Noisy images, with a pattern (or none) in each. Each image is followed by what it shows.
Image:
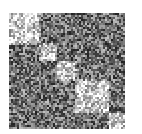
blocks along the diagonal
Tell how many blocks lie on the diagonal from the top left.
5
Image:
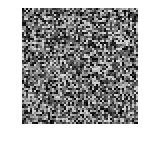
only noise
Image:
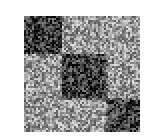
blocks along the diagonal
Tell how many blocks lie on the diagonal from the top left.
3
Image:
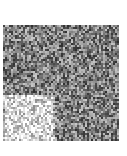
one block
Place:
bottom left
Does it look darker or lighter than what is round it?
lighter
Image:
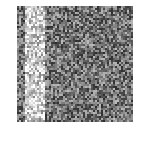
one band of columns
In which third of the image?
left
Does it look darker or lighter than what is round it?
lighter
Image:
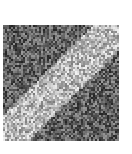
a diagonal band
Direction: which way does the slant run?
bottom left to top right
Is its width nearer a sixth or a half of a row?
a half
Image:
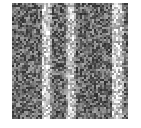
bands of columns
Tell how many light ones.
3
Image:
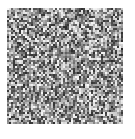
only noise
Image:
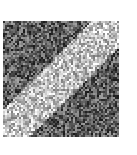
a diagonal band
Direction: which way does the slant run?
bottom left to top right
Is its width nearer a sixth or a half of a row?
a half
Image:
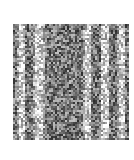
bands of columns
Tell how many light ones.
5
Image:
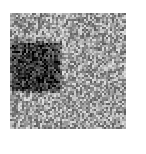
one block
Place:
middle left
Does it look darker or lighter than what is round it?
darker
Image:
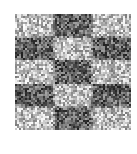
a checkerboard
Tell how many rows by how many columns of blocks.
5 by 3
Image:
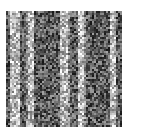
bands of columns
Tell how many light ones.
5
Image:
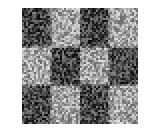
a checkerboard
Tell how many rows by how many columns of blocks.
3 by 4
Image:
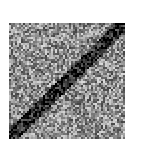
a diagonal band
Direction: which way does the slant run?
bottom left to top right
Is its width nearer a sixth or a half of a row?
a sixth
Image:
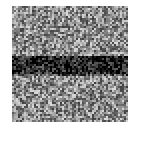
one band of rows
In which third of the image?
middle
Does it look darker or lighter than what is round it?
darker
